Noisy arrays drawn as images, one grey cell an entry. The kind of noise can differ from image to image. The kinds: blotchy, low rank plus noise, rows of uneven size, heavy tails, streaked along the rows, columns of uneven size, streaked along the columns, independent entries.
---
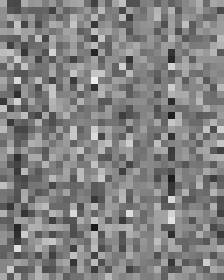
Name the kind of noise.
columns of uneven size
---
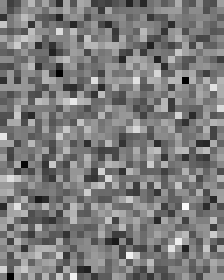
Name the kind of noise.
independent entries
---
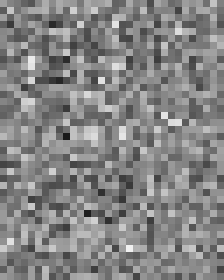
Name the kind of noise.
low rank plus noise
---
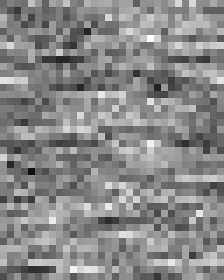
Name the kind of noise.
streaked along the rows
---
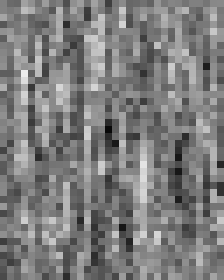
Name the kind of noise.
streaked along the columns
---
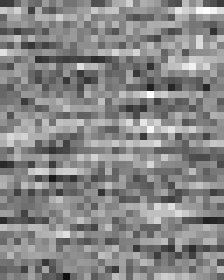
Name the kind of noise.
streaked along the rows
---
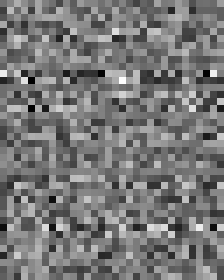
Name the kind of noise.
rows of uneven size
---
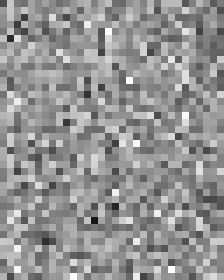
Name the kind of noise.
independent entries
